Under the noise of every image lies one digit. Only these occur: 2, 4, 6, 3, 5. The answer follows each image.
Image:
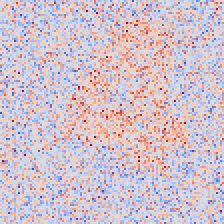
red 4
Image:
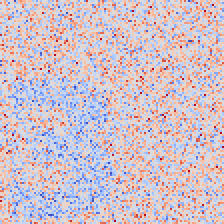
blue 3
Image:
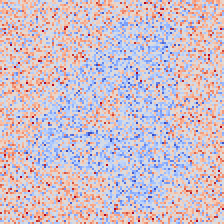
blue 4
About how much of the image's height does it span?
nearly all
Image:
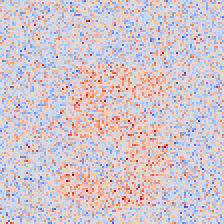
red 5
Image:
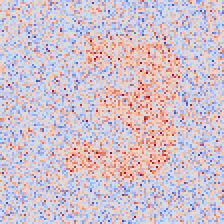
red 3
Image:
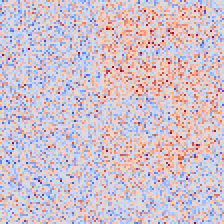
red 5
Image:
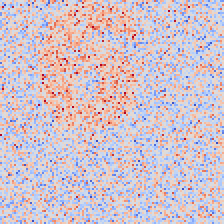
red 6
